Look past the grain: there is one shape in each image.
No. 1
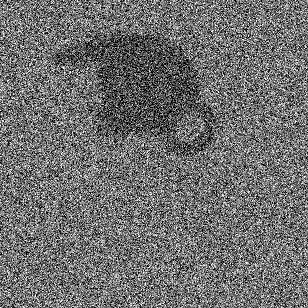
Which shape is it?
teapot
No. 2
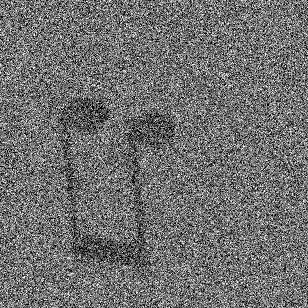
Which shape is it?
pair of musical notes
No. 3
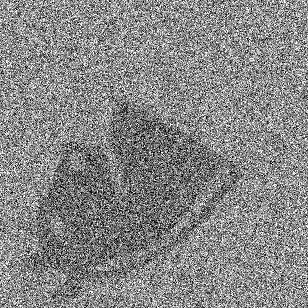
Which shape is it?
chess knight
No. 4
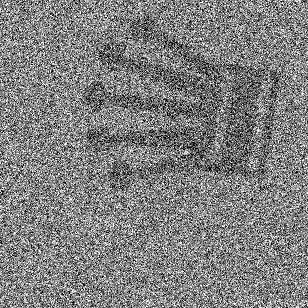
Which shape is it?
chess queen
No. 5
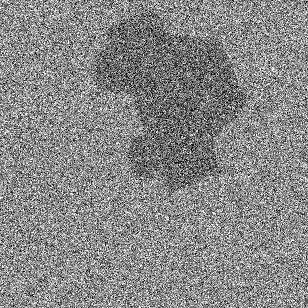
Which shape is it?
car
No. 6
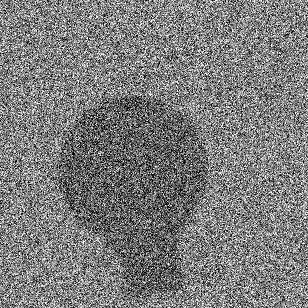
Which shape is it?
light bulb
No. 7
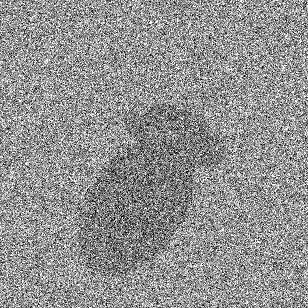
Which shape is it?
footprint
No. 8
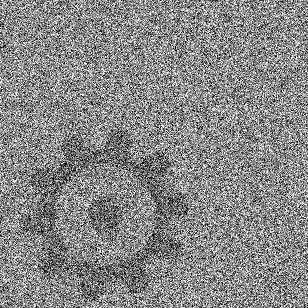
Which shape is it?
gear
